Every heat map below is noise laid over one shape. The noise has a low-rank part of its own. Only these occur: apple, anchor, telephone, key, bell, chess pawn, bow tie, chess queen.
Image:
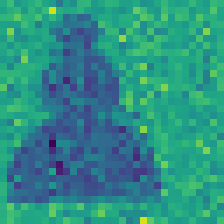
chess pawn
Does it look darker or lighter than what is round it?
darker
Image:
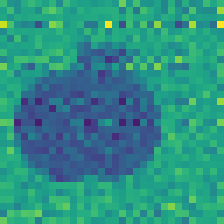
apple
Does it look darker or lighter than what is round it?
darker
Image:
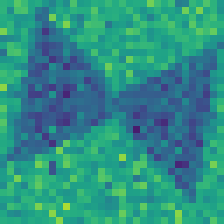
bow tie
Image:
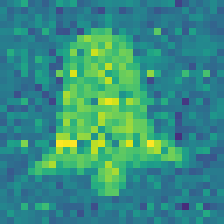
bell
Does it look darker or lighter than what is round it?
lighter
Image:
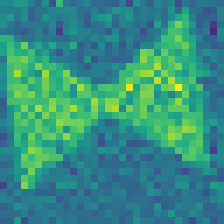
bow tie
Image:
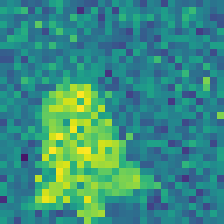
bell
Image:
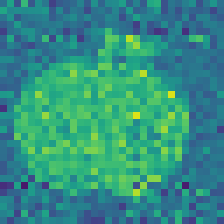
apple
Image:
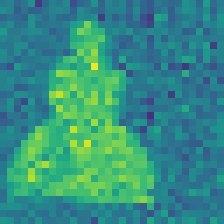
chess pawn
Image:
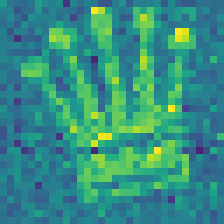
chess queen
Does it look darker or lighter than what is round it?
lighter
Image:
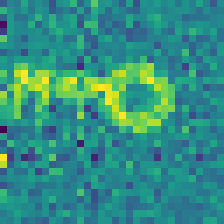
key
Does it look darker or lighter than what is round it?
lighter
